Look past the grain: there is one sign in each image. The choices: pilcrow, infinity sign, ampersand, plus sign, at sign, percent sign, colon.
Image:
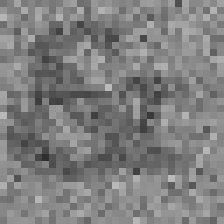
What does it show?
dark ampersand
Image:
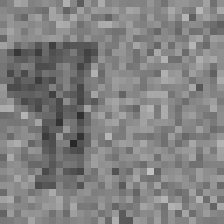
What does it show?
dark pilcrow
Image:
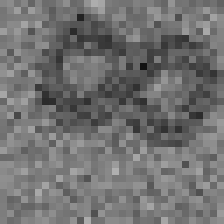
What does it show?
dark infinity sign
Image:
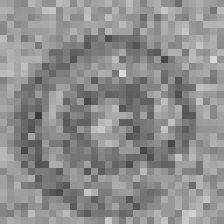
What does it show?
dark at sign
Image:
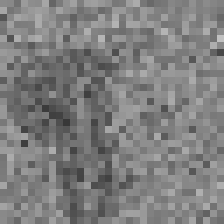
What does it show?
dark pilcrow
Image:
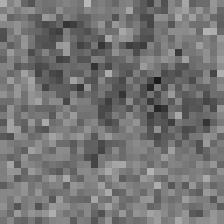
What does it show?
dark percent sign
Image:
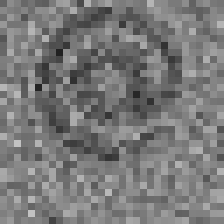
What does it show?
dark at sign
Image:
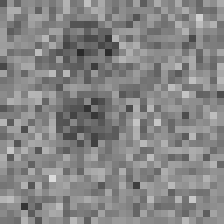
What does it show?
dark colon
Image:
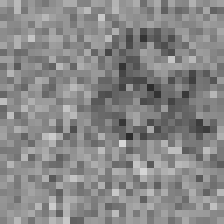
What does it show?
dark ampersand
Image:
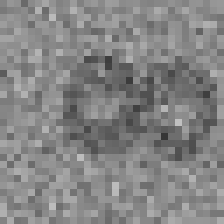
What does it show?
dark infinity sign
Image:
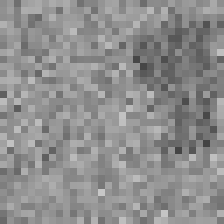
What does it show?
dark pilcrow
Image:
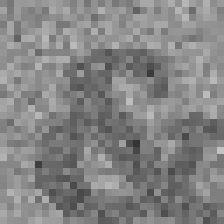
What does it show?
dark ampersand
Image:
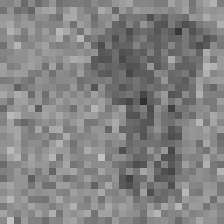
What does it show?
dark pilcrow
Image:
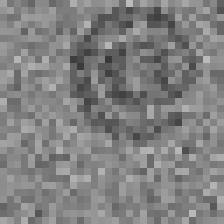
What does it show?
dark at sign
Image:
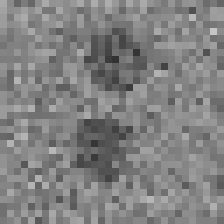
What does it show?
dark colon
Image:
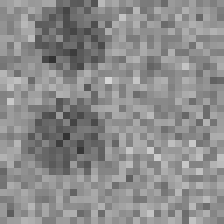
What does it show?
dark colon
